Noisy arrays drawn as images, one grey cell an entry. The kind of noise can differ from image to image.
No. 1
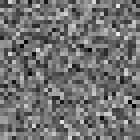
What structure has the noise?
independent entries
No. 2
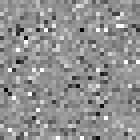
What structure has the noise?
heavy tails
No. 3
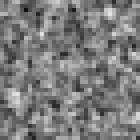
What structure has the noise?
blotchy
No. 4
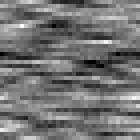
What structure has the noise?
streaked along the rows
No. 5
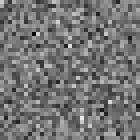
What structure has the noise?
independent entries
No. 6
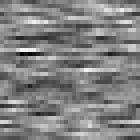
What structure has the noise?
streaked along the rows
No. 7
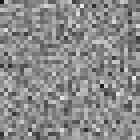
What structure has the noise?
independent entries
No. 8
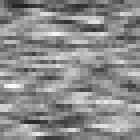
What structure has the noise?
streaked along the rows
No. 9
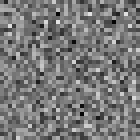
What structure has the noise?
independent entries
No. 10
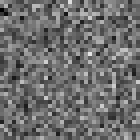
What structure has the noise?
independent entries
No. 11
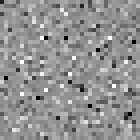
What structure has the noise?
heavy tails
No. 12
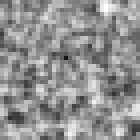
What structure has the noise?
blotchy
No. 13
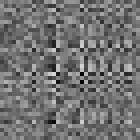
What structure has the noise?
low rank plus noise
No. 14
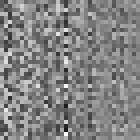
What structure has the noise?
columns of uneven size
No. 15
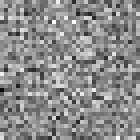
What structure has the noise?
low rank plus noise
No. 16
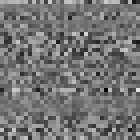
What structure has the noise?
rows of uneven size
